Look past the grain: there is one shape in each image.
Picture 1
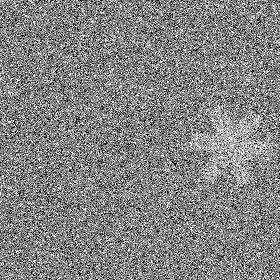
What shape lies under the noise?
asterisk
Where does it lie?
middle right
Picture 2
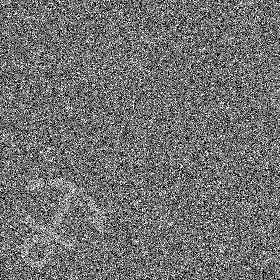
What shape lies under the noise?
anchor
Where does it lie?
bottom left
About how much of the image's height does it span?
a third
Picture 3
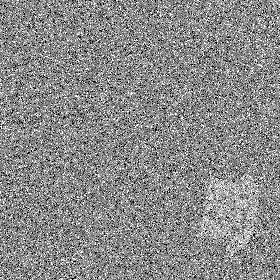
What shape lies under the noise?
telephone
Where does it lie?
bottom right
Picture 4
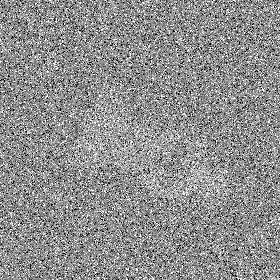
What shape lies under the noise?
chess bishop
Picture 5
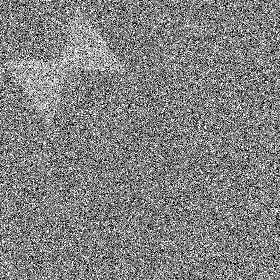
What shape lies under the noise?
bow tie
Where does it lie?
top left
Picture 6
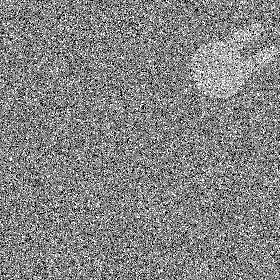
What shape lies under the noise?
rabbit's head
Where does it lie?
top right
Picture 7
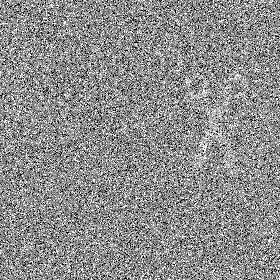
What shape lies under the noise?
pair of scissors
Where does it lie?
middle right
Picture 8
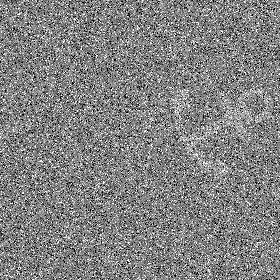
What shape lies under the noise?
anchor
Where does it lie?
middle right
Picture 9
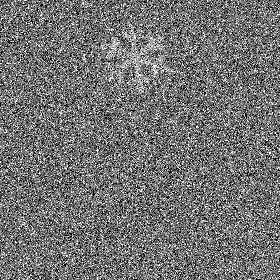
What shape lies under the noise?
snowflake
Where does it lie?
top middle
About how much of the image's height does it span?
a quarter
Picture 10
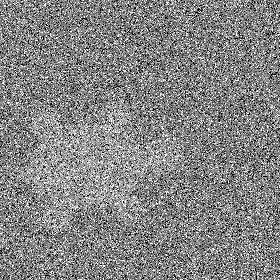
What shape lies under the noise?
turtle
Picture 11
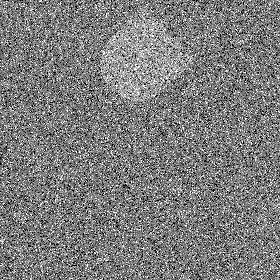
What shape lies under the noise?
ghost
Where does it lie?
top middle
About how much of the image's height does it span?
a third
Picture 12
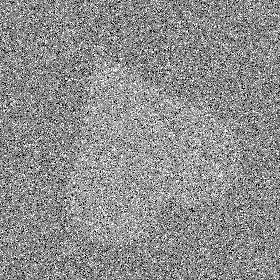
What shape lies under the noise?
heart
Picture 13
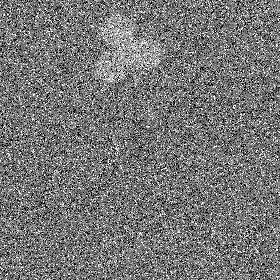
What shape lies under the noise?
club
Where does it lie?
top middle
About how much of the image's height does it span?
a quarter
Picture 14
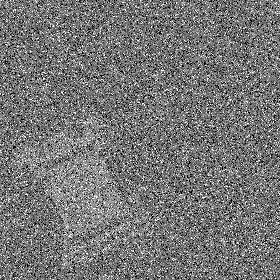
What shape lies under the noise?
chess rook
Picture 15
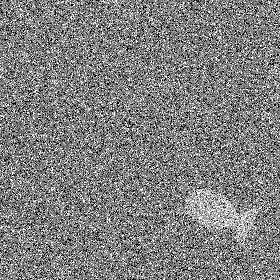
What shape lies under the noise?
fish
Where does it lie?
bottom right
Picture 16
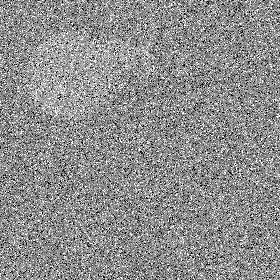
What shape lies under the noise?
pear
